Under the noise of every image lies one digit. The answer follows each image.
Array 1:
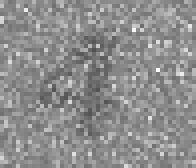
dark 4
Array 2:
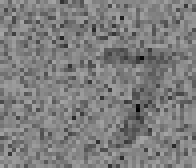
dark 7
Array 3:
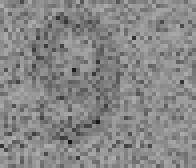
dark 9
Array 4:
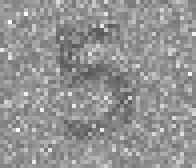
dark 5
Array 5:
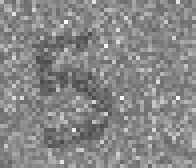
dark 5
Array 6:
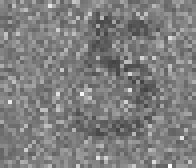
dark 5
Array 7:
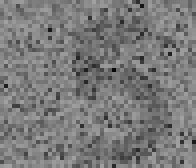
dark 5
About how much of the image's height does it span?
nearly all
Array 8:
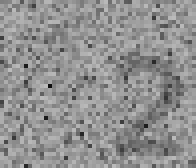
dark 2
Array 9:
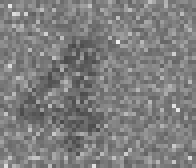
dark 4
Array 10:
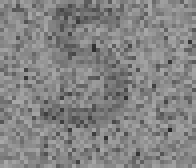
dark 5
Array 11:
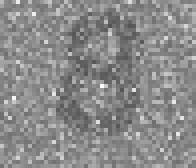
dark 8
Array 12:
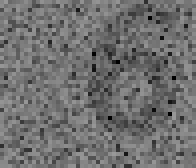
dark 6
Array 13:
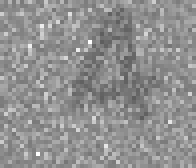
dark 4
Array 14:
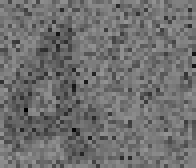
dark 4
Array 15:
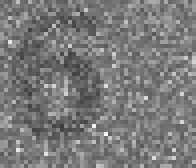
dark 6
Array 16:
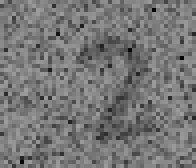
dark 2
